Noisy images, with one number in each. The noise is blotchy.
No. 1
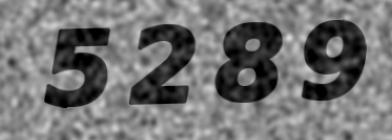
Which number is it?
5289
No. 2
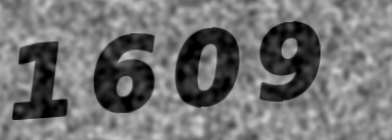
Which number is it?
1609
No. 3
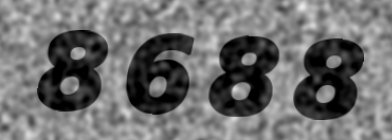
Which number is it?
8688
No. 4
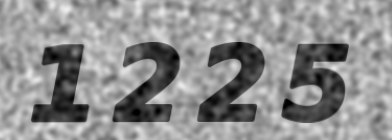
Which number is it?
1225
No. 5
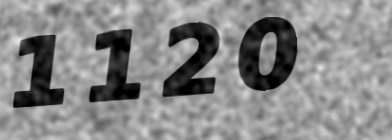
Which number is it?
1120
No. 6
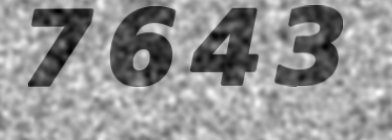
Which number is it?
7643
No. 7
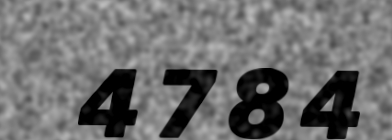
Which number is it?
4784
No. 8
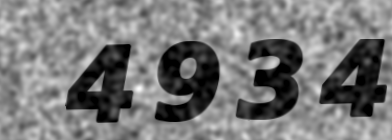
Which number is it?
4934
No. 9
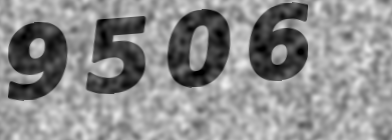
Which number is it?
9506
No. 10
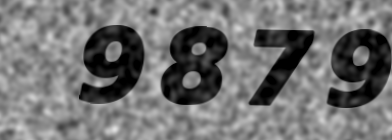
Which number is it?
9879
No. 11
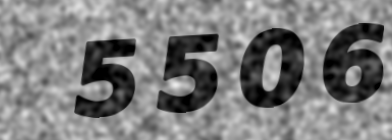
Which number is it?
5506
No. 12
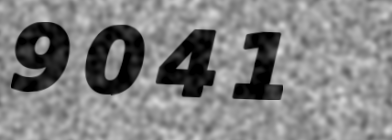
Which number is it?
9041
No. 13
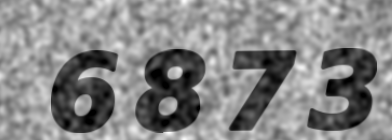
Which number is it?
6873
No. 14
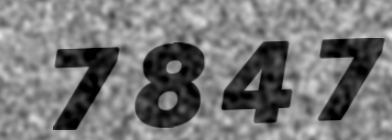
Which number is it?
7847
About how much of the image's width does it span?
nearly all
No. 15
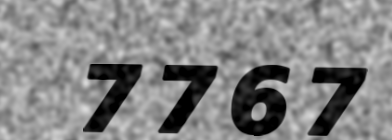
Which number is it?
7767
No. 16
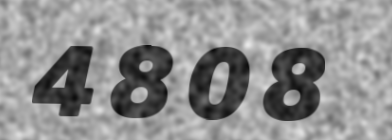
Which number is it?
4808
